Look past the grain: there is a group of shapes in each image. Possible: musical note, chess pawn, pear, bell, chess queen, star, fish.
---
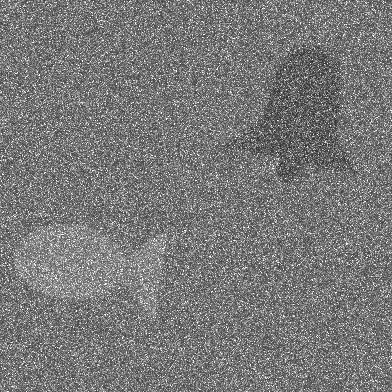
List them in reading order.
top right: dark bell; bottom left: light fish
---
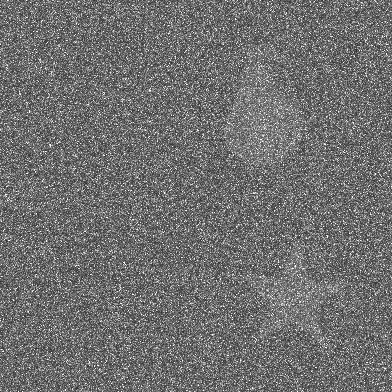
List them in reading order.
top right: light pear; bottom right: light star
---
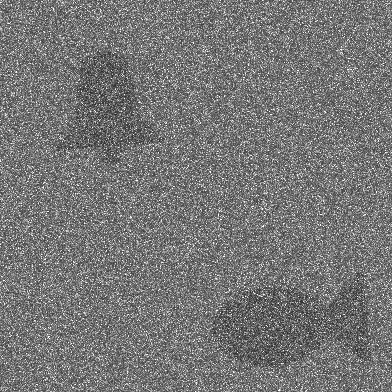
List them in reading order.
top left: dark bell; bottom right: dark fish
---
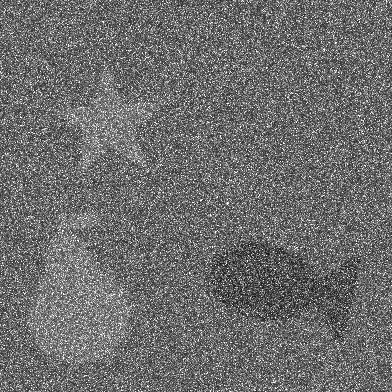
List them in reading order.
top left: light star; bottom left: light pear; bottom right: dark fish
